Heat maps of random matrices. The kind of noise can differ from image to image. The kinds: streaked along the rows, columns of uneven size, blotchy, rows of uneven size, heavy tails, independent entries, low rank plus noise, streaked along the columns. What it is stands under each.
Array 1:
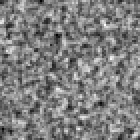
blotchy
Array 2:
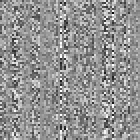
columns of uneven size
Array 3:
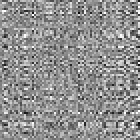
low rank plus noise
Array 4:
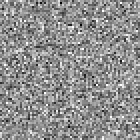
independent entries
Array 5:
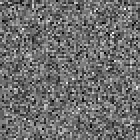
independent entries
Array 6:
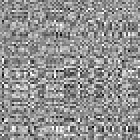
low rank plus noise
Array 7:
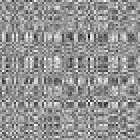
low rank plus noise
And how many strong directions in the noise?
one
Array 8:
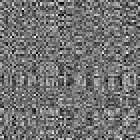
low rank plus noise
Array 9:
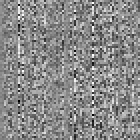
columns of uneven size
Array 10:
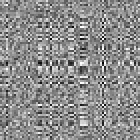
low rank plus noise
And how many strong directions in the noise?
one
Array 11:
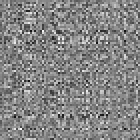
low rank plus noise
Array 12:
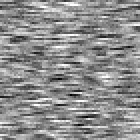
streaked along the rows
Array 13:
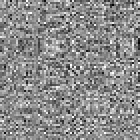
low rank plus noise
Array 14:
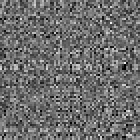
low rank plus noise
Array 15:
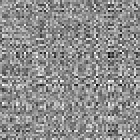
low rank plus noise
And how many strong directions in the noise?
two
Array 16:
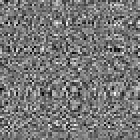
low rank plus noise
